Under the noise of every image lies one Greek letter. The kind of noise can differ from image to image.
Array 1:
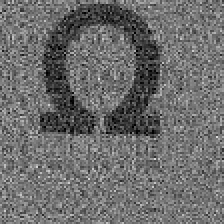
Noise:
low rank plus noise
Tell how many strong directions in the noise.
two
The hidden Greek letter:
omega
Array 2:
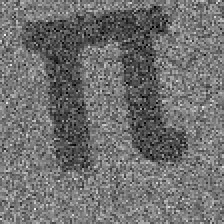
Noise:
independent entries
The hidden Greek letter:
pi
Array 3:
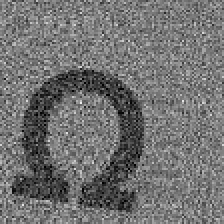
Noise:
low rank plus noise
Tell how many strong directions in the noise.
two
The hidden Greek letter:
omega
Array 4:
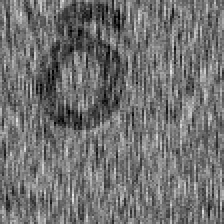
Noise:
streaked along the columns
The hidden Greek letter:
delta
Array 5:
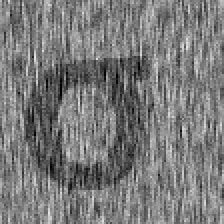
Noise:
streaked along the columns
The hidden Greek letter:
sigma
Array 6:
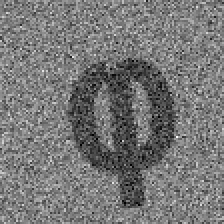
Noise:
independent entries
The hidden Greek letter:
phi
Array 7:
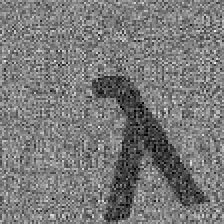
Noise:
low rank plus noise
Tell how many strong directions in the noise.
two
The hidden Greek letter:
lambda
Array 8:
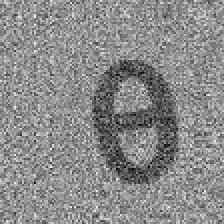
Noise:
low rank plus noise
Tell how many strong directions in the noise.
three or four
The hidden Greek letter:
theta
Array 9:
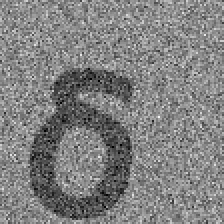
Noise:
independent entries
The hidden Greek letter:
delta
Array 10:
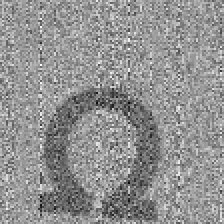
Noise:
columns of uneven size
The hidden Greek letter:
omega
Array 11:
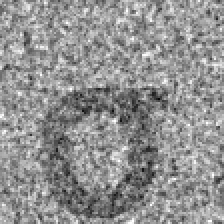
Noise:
blotchy
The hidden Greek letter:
sigma
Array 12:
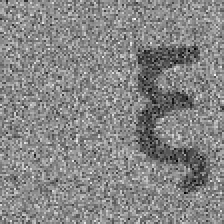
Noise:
independent entries
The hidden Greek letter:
xi
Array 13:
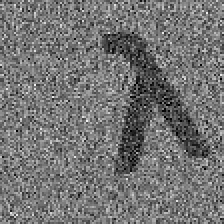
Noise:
low rank plus noise
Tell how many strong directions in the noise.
five to eight
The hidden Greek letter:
lambda
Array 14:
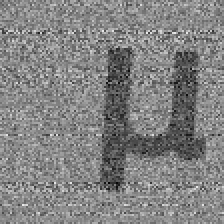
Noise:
rows of uneven size
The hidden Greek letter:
mu
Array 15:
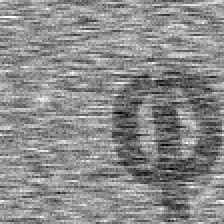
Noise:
streaked along the rows
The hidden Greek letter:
phi
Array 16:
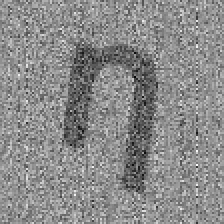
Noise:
columns of uneven size
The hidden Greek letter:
eta
